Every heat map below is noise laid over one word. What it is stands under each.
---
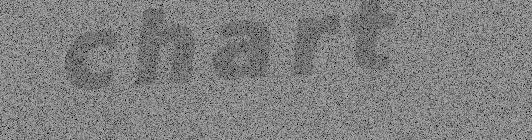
chart
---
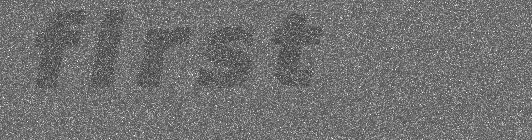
first
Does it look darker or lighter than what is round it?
darker
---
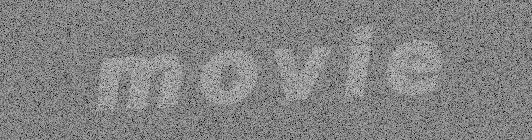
movie
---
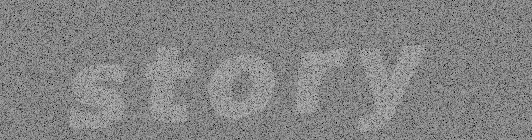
story
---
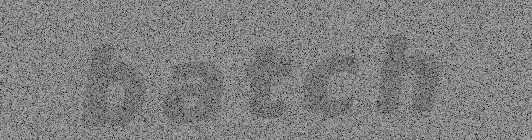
batch
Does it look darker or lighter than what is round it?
darker
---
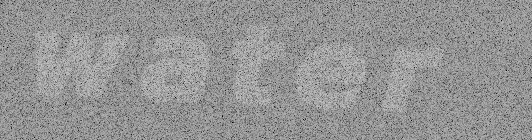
water
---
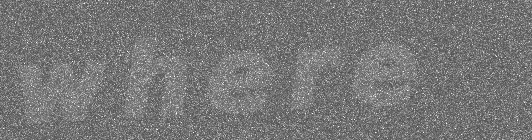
where
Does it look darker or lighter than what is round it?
lighter
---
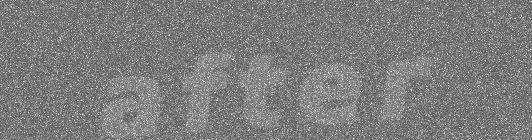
after
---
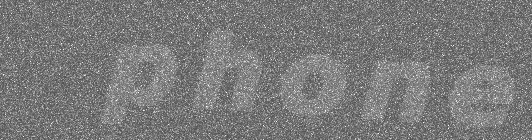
phone
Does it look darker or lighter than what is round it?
lighter
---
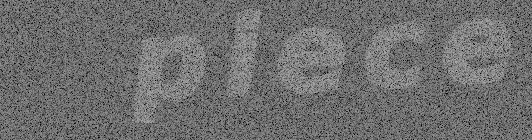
piece
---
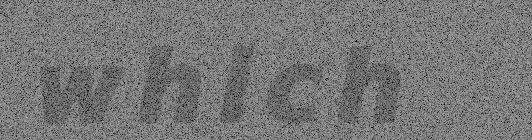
which
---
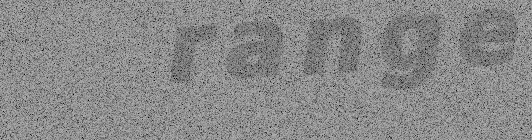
range
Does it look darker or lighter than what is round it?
darker
